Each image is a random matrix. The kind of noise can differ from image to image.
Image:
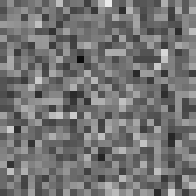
independent entries
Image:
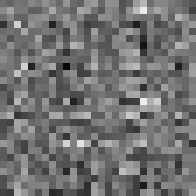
low rank plus noise
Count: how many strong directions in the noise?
three or four
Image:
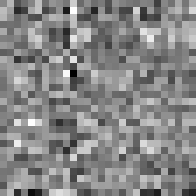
low rank plus noise
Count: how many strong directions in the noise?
two
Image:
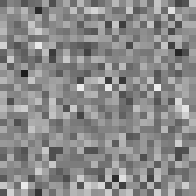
low rank plus noise
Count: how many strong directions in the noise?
three or four
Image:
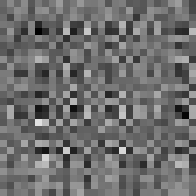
low rank plus noise
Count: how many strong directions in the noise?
one
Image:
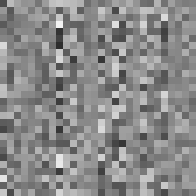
columns of uneven size
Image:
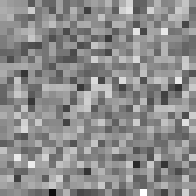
low rank plus noise
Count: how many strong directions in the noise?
five to eight
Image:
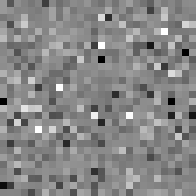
heavy tails
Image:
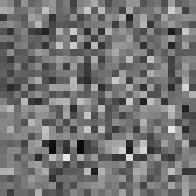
low rank plus noise
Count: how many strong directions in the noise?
two
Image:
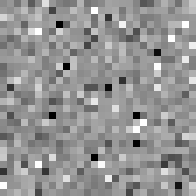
heavy tails
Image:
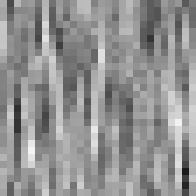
streaked along the columns
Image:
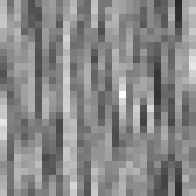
streaked along the columns
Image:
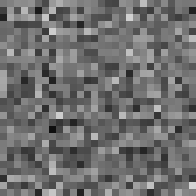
low rank plus noise
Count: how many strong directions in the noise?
three or four
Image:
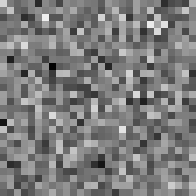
independent entries
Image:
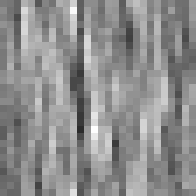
streaked along the columns
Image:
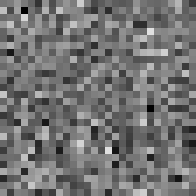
low rank plus noise
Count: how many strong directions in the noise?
five to eight
